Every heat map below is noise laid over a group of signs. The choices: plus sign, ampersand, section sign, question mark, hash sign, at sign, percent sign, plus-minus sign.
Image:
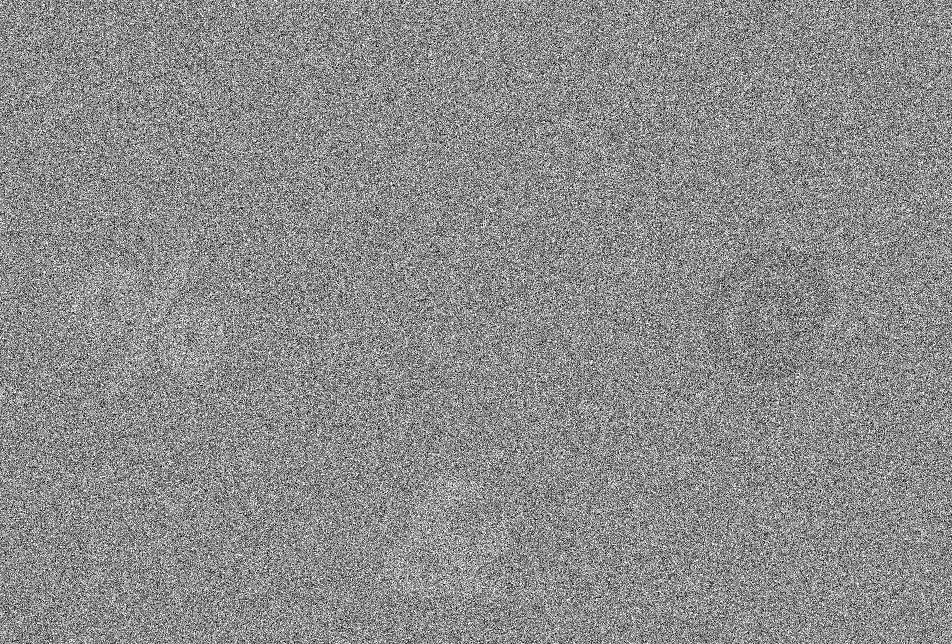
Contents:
middle left: light percent sign; middle right: dark at sign; bottom middle: light ampersand
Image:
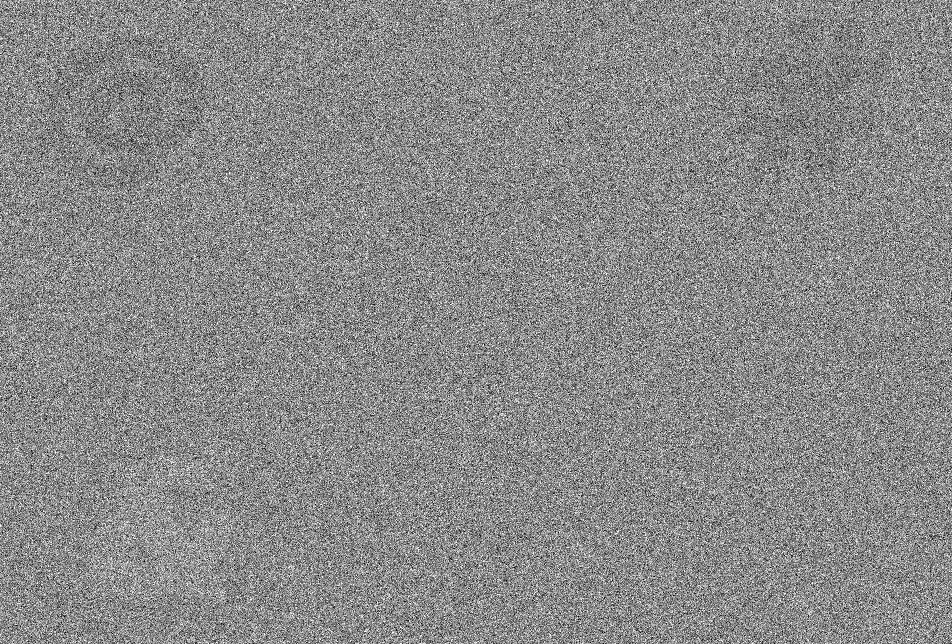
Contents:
top left: dark at sign; top right: dark hash sign; bottom left: light ampersand
